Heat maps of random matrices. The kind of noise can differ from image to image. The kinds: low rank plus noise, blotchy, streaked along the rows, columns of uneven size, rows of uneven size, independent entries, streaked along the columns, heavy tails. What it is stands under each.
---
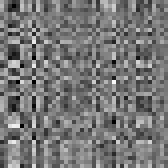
low rank plus noise
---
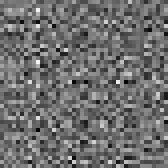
low rank plus noise
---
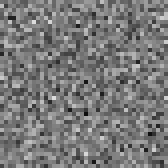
independent entries
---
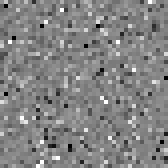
heavy tails
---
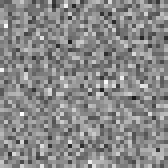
independent entries
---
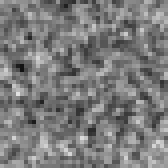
blotchy
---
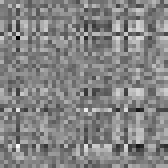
low rank plus noise
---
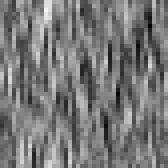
streaked along the columns
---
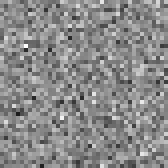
independent entries
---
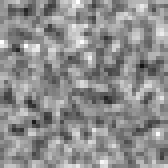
blotchy
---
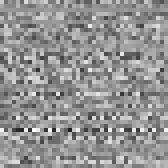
rows of uneven size
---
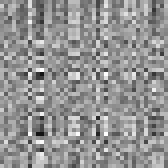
low rank plus noise
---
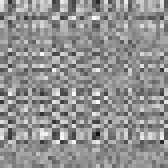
low rank plus noise
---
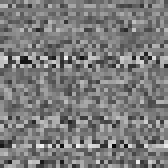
rows of uneven size
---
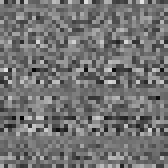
rows of uneven size
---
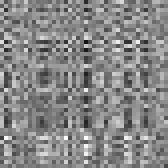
low rank plus noise
